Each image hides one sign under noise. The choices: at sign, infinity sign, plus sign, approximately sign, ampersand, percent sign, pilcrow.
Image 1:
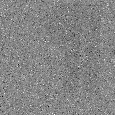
pilcrow
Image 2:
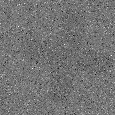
plus sign
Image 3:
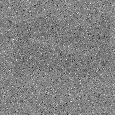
approximately sign
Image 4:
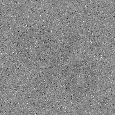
percent sign
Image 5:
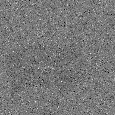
approximately sign
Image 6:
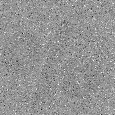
percent sign
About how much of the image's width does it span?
nearly all
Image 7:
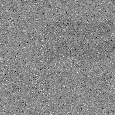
approximately sign
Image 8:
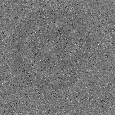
at sign
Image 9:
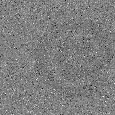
at sign
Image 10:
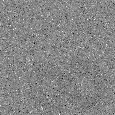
infinity sign
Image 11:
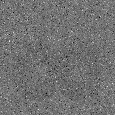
infinity sign
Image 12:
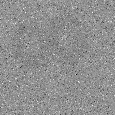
infinity sign
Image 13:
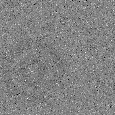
at sign
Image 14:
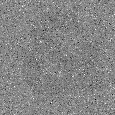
ampersand
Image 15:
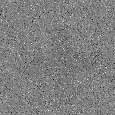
plus sign
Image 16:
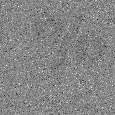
percent sign
